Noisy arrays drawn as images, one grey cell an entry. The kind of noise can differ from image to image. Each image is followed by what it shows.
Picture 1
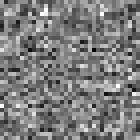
low rank plus noise
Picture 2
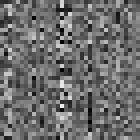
columns of uneven size
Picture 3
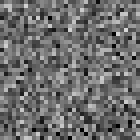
independent entries
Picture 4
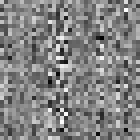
columns of uneven size
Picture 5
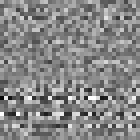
rows of uneven size
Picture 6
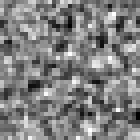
blotchy
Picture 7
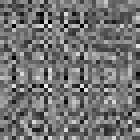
low rank plus noise
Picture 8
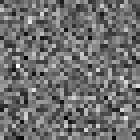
independent entries
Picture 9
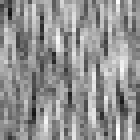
streaked along the columns
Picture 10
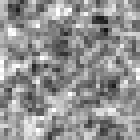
blotchy
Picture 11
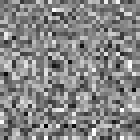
low rank plus noise
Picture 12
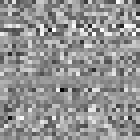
rows of uneven size
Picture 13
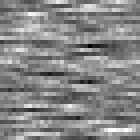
streaked along the rows
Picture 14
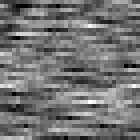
streaked along the rows
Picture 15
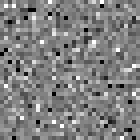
heavy tails
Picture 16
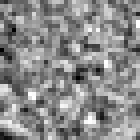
blotchy
